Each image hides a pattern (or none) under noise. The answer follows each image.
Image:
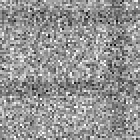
bands of rows crossing bands of columns
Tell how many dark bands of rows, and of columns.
2 and 1
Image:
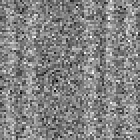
bands of columns
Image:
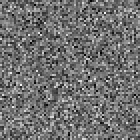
only noise
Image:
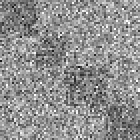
blocks along the diagonal
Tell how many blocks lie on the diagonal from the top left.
4
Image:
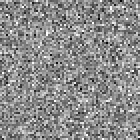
only noise
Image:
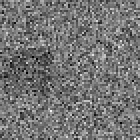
one block
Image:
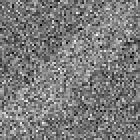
a diagonal band
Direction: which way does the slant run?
bottom left to top right
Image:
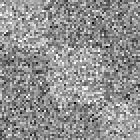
blocks along the diagonal
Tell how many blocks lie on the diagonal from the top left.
3
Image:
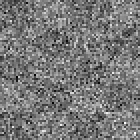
a checkerboard
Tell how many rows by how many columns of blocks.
5 by 4
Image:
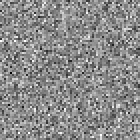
only noise
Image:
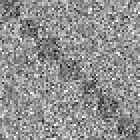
blocks along the diagonal
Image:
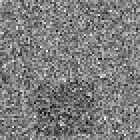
one block
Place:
bottom middle
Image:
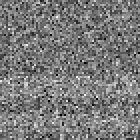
bands of rows
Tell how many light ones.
2
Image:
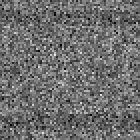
bands of rows
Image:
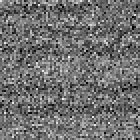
bands of rows
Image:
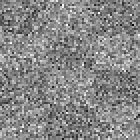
a checkerboard
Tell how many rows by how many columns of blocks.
4 by 3
